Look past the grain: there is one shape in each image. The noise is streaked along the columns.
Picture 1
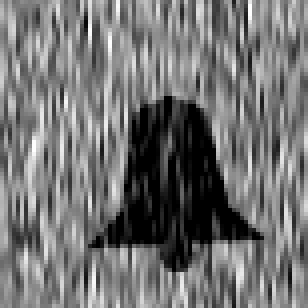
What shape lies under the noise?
bell
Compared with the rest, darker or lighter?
darker
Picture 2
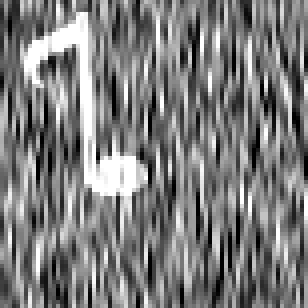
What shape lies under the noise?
musical note
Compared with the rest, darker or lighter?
lighter
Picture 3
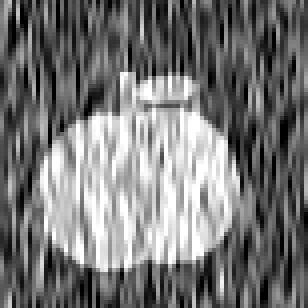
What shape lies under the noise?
apple
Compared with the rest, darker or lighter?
lighter
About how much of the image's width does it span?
two thirds
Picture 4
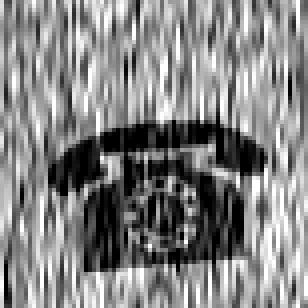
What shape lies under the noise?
telephone
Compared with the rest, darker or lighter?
darker
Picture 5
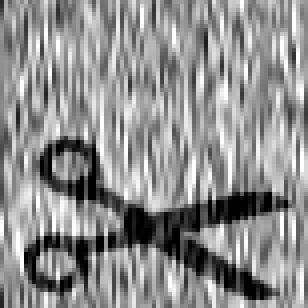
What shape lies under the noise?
pair of scissors
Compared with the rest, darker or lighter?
darker
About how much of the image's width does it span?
nearly all
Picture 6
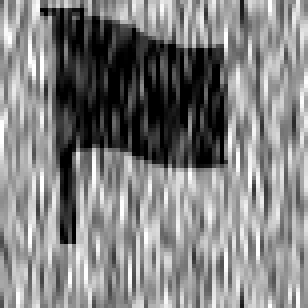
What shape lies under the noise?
flag
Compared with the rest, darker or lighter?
darker
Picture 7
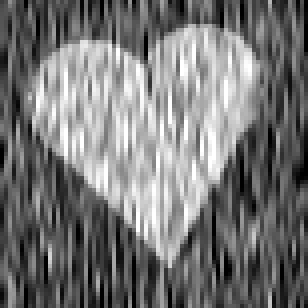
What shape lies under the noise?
heart
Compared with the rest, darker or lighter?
lighter
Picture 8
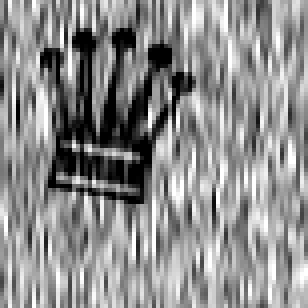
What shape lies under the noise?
chess queen
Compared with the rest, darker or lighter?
darker
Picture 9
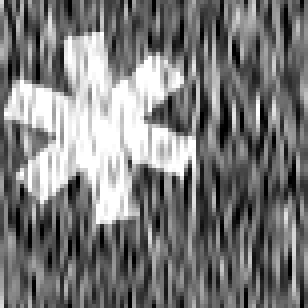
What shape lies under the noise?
asterisk
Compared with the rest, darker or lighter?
lighter
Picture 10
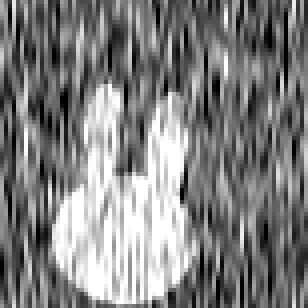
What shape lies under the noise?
rabbit's head
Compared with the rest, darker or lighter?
lighter
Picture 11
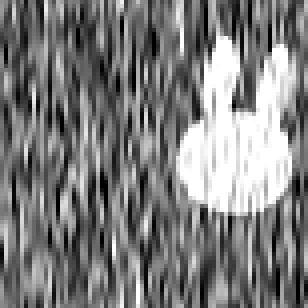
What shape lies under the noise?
rabbit's head
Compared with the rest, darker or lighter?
lighter
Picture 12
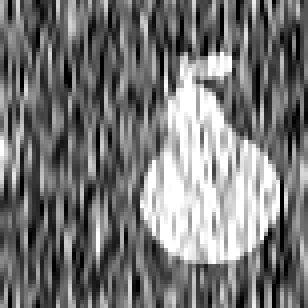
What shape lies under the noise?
pear
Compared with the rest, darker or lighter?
lighter
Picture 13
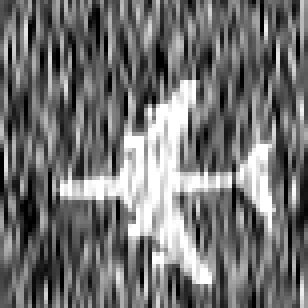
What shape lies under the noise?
airplane
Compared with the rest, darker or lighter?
lighter
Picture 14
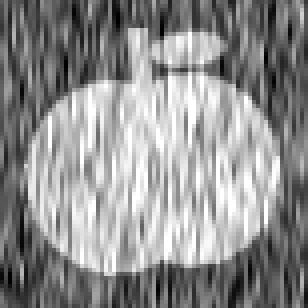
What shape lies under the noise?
apple
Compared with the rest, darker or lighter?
lighter
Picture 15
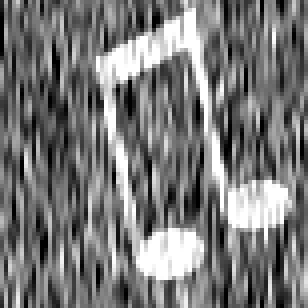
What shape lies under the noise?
pair of musical notes
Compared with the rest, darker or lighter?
lighter
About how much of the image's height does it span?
nearly all
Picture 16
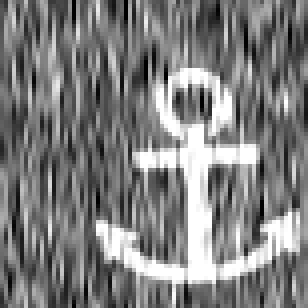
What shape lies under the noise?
anchor
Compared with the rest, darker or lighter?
lighter
